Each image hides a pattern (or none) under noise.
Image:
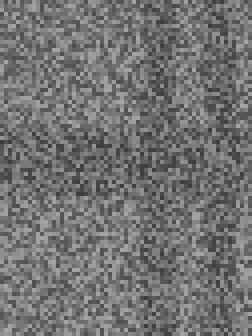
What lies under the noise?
bands of rows crossing bands of columns
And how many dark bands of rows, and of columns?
1 and 2
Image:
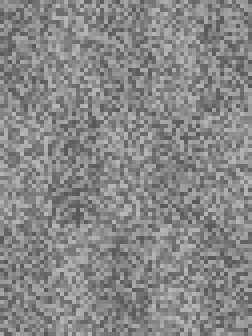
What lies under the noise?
a checkerboard
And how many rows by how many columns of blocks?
3 by 5
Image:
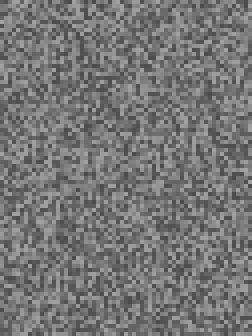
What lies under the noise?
only noise
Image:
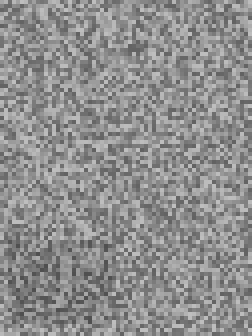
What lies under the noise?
one block
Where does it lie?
bottom left
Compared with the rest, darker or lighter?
darker
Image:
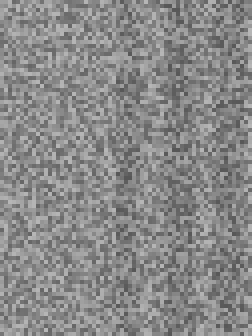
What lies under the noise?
bands of columns
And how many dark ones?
3
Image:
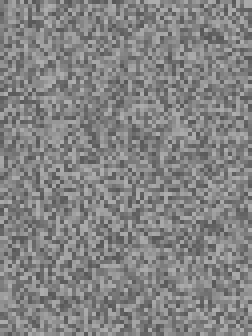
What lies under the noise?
only noise
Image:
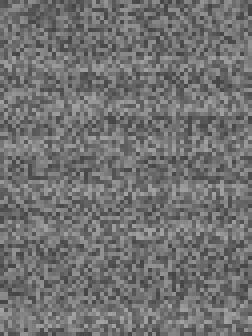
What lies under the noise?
bands of rows
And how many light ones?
6
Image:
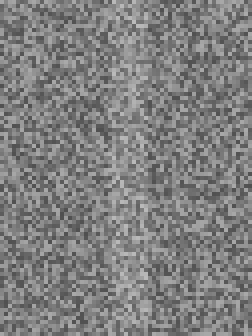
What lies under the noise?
one band of columns
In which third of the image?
middle
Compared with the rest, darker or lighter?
lighter
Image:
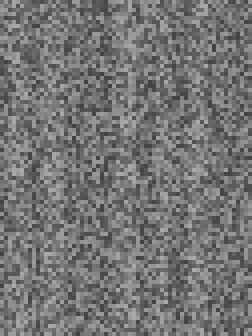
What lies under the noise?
bands of columns
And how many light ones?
5
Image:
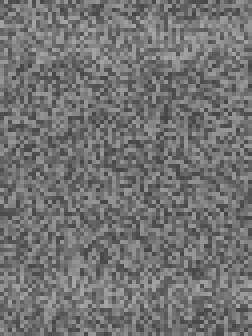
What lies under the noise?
bands of rows
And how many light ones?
2
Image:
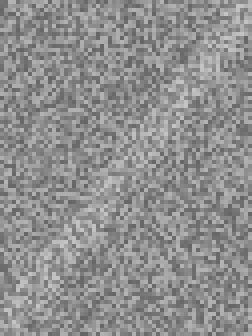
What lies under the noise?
a diagonal band
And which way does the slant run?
bottom left to top right
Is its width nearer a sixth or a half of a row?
a sixth
